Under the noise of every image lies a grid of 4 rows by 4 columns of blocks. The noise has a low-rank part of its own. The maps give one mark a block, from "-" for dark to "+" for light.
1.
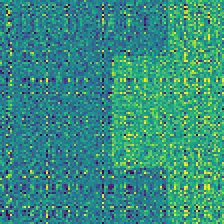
- - - +
- - + +
- - + +
- - - +
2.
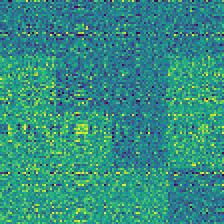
- - - -
+ - - +
+ + - +
+ + + -
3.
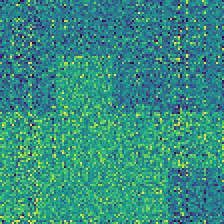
- - - -
- + - -
+ + + +
+ + + -
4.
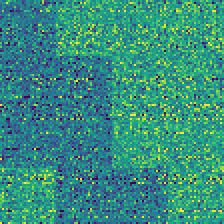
- + + +
- - + +
- - + +
+ - - +
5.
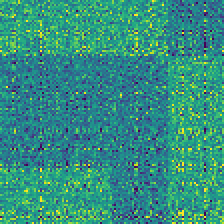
+ + + -
- - - +
- - - +
+ + - +
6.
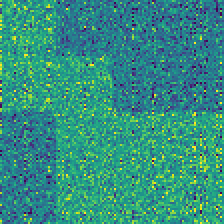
+ - - -
+ + - -
- + + +
- + + +
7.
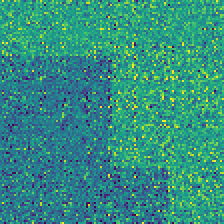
+ + + +
- - + +
- - + +
- - - +
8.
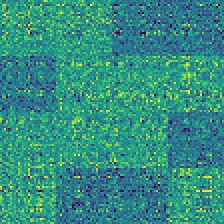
+ + - -
- + + +
+ + + -
+ - - +
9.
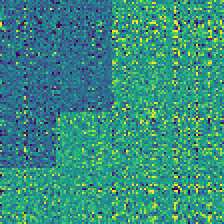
- - + +
- - + +
- + + +
+ + + +
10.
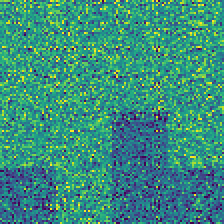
+ + + +
+ + + +
+ + - +
- + - -
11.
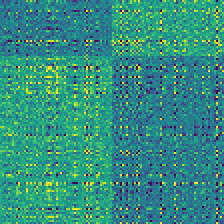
- - + +
+ + - -
+ + - -
+ + - -
